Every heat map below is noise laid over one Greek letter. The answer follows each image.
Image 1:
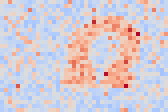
omega
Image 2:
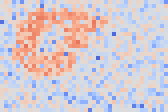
sigma
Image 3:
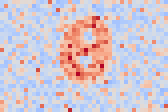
theta
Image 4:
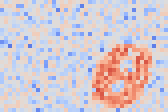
theta
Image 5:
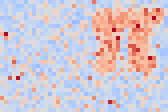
pi
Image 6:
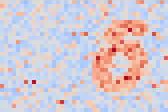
delta
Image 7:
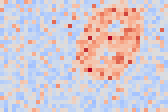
theta
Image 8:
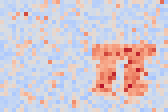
pi
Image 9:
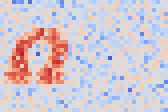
omega
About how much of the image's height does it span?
half
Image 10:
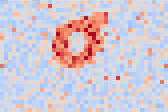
sigma
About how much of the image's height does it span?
half
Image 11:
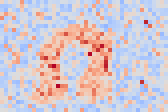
omega
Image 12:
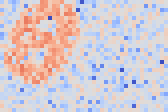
theta
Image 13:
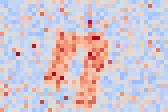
eta
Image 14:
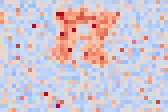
pi
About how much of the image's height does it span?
half
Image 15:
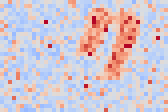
eta
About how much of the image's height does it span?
two thirds
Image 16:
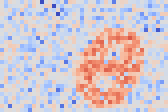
theta
